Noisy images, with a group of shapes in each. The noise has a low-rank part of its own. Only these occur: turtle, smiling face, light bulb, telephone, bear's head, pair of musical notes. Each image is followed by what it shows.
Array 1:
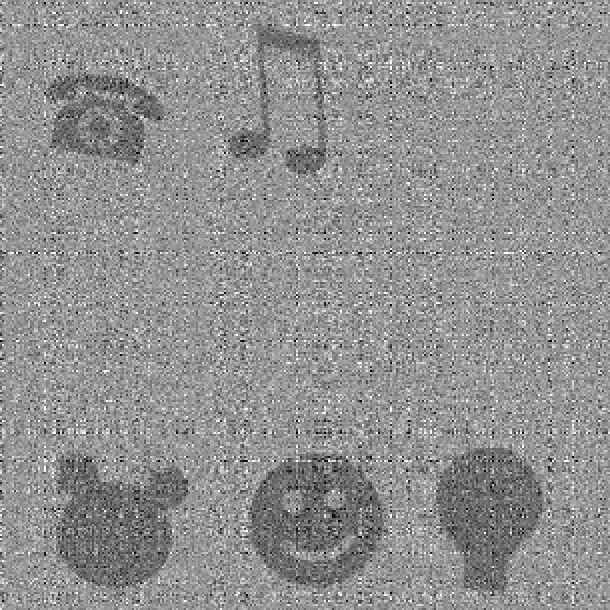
top left: telephone; top middle: pair of musical notes; bottom left: bear's head; bottom middle: smiling face; bottom right: light bulb
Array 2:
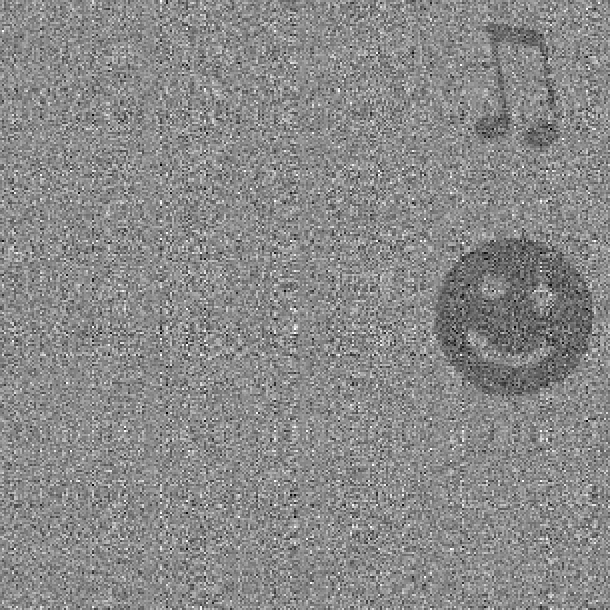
top right: pair of musical notes; middle right: smiling face
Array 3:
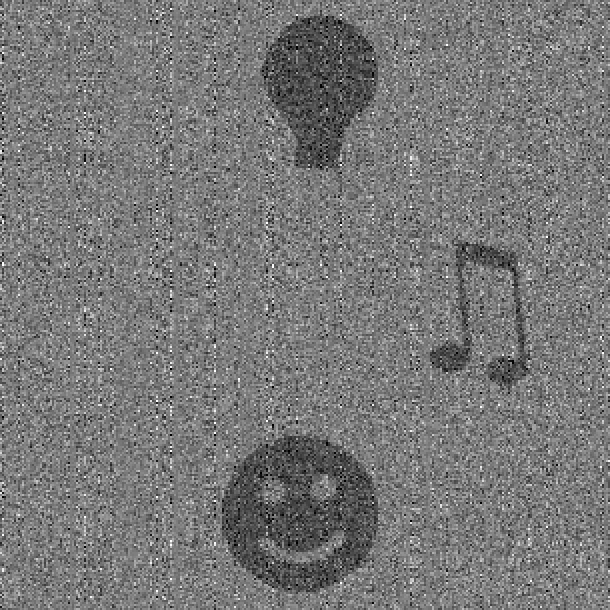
top middle: light bulb; middle right: pair of musical notes; bottom middle: smiling face
